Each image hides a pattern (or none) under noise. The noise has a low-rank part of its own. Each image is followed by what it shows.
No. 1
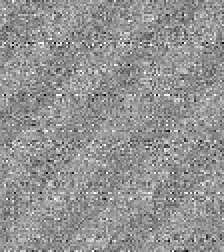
diagonal stripes
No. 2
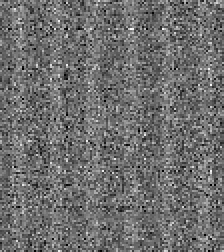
vertical stripes
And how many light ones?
6
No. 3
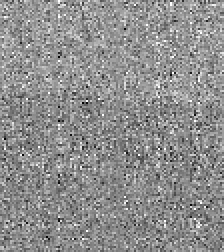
a sharp edge
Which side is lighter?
top
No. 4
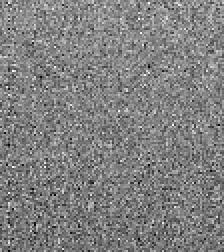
a smooth slope
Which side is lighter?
top
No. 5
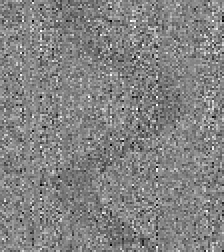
a wavy band
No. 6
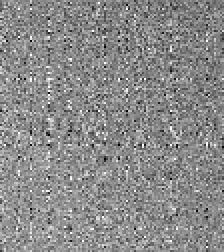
a smooth slope
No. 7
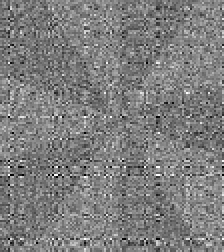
spokes from one point
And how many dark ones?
5
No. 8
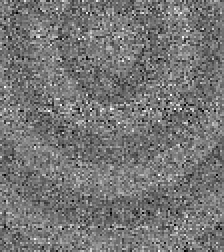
rings round one point
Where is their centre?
top middle
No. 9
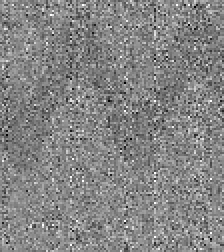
a wavy band
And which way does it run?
left to right
